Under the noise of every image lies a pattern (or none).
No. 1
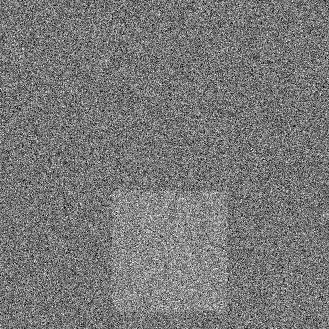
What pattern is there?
one block
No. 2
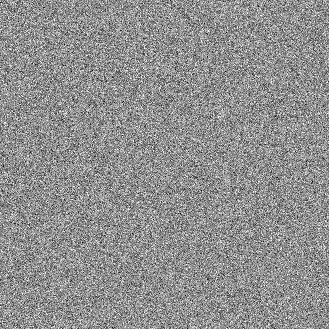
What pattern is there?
only noise
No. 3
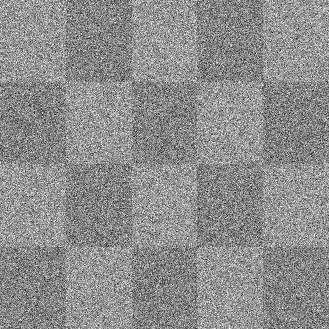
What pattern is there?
a checkerboard
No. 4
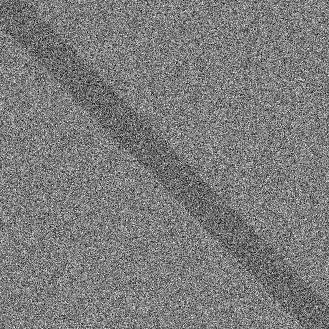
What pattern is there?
a diagonal band
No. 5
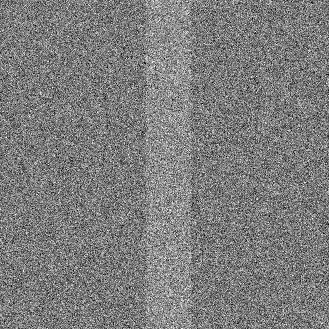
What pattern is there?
one band of columns
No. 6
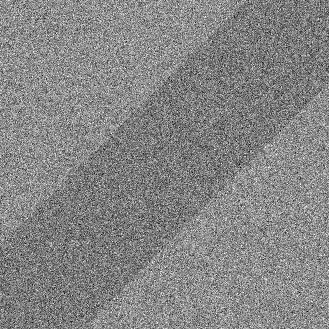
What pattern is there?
a diagonal band
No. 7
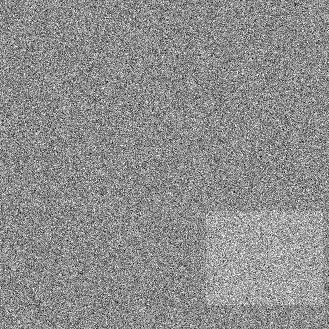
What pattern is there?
one block
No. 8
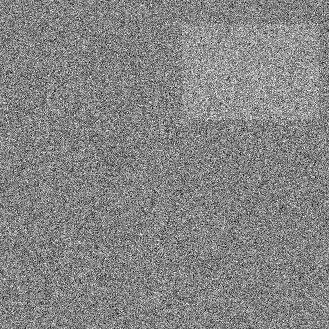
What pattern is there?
one block
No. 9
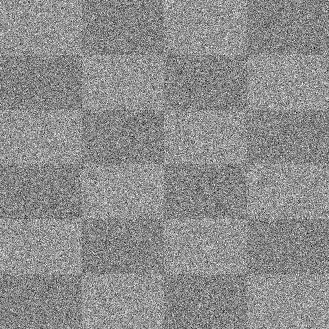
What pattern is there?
a checkerboard
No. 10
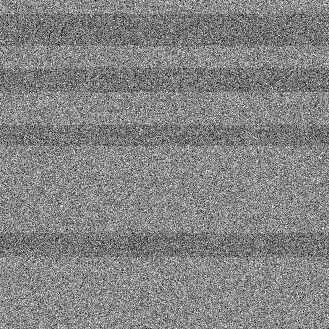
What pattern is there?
bands of rows
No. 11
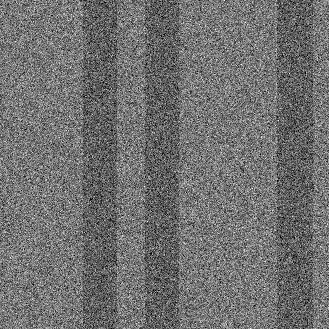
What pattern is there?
bands of columns
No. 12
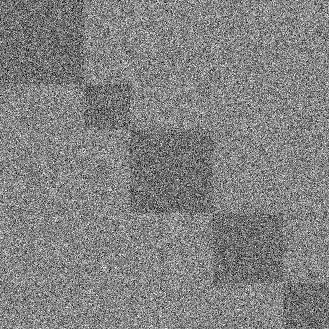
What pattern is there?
blocks along the diagonal
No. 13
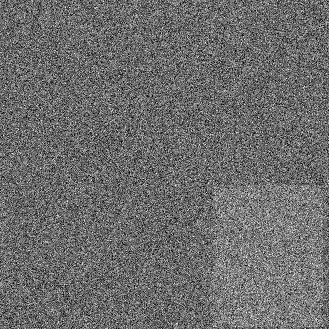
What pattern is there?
one block
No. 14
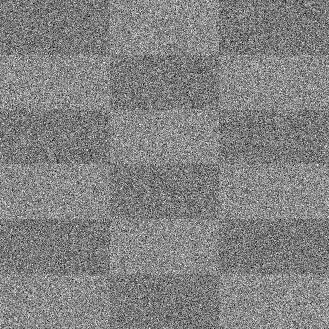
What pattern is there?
a checkerboard
